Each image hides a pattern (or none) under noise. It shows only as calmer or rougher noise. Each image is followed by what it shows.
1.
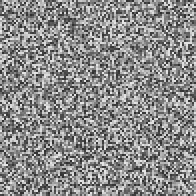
only noise
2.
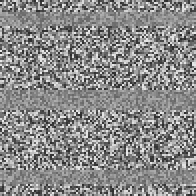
bands of rows
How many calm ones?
3
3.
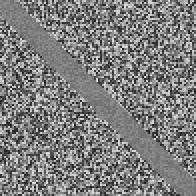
a diagonal band
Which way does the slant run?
top left to bottom right
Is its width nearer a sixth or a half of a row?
a sixth
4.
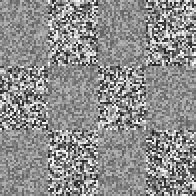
a checkerboard
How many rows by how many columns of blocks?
3 by 4
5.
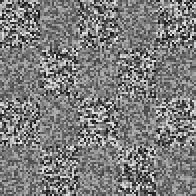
a checkerboard
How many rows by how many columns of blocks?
4 by 5
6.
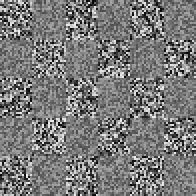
a checkerboard
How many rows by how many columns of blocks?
5 by 6
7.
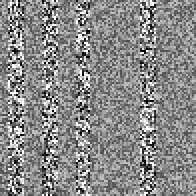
bands of columns
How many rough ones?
4
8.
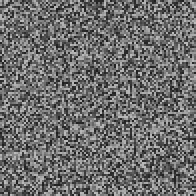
only noise
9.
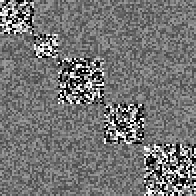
blocks along the diagonal
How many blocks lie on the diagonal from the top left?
5
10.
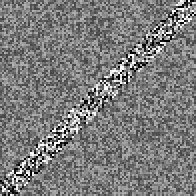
a diagonal band
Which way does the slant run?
bottom left to top right
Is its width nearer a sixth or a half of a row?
a sixth
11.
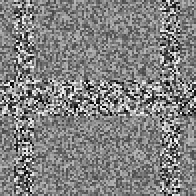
bands of rows crossing bands of columns
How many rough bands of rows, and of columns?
1 and 2
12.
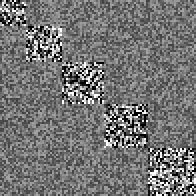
blocks along the diagonal
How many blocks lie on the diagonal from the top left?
5
